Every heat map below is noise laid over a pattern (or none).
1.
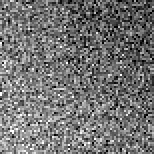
a smooth slope
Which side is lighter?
bottom left
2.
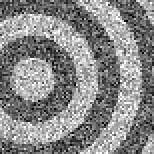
rings round one point
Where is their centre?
middle left
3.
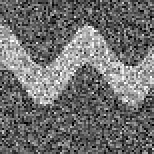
a wavy band
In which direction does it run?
left to right
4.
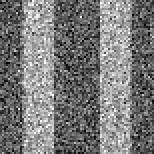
vertical stripes
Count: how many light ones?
2
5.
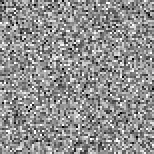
only noise
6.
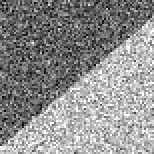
a sharp edge
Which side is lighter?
bottom right
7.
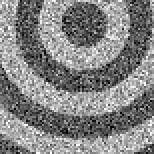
rings round one point
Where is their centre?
top middle
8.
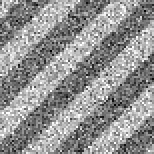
diagonal stripes
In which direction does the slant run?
bottom left to top right
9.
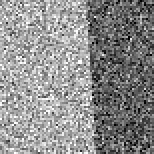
a sharp edge
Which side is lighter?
left
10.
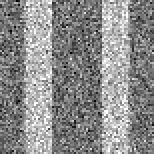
vertical stripes
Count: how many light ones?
2
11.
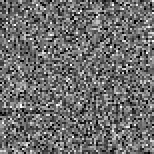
only noise
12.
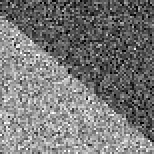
a sharp edge
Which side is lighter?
bottom left
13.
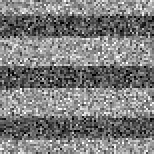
horizontal stripes
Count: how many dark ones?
3
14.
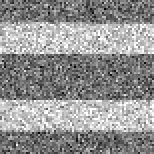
horizontal stripes
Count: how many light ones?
2
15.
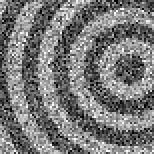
rings round one point
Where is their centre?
middle right
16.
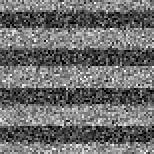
horizontal stripes
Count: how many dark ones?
4
